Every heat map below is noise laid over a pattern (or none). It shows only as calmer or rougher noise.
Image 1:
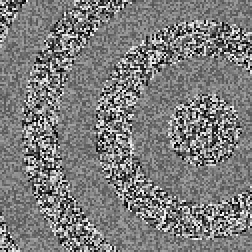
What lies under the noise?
rings round one point
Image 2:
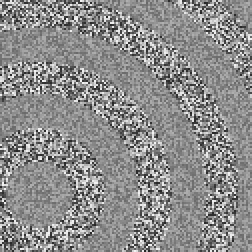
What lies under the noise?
rings round one point
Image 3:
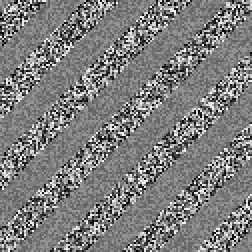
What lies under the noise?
diagonal stripes
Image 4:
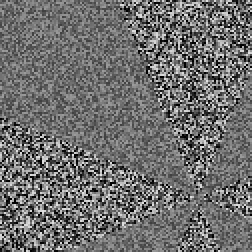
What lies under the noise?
spokes from one point
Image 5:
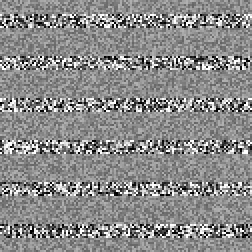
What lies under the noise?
horizontal stripes
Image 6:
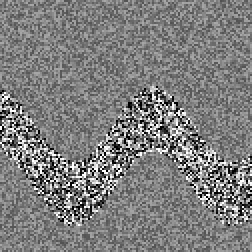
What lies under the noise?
a wavy band
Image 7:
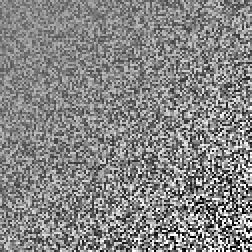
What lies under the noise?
a smooth slope
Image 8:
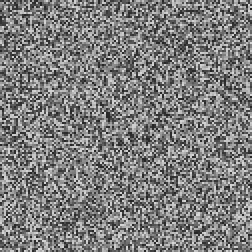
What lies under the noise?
only noise
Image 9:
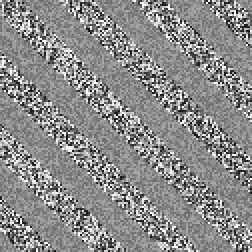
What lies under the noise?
diagonal stripes
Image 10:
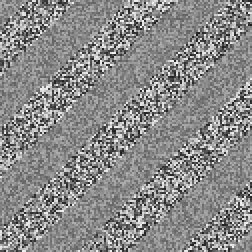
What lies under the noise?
diagonal stripes
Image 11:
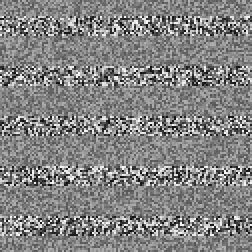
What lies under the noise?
horizontal stripes
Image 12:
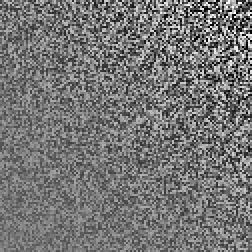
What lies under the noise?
a smooth slope
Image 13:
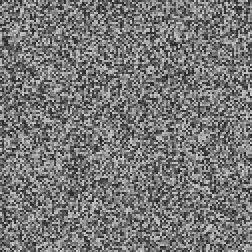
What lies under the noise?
only noise
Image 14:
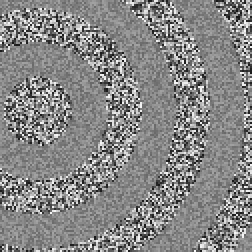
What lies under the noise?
rings round one point
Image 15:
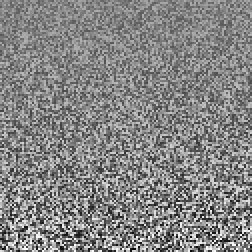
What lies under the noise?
a smooth slope
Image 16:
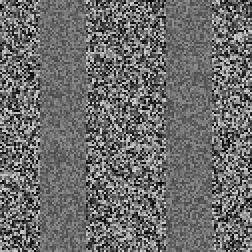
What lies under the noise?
vertical stripes
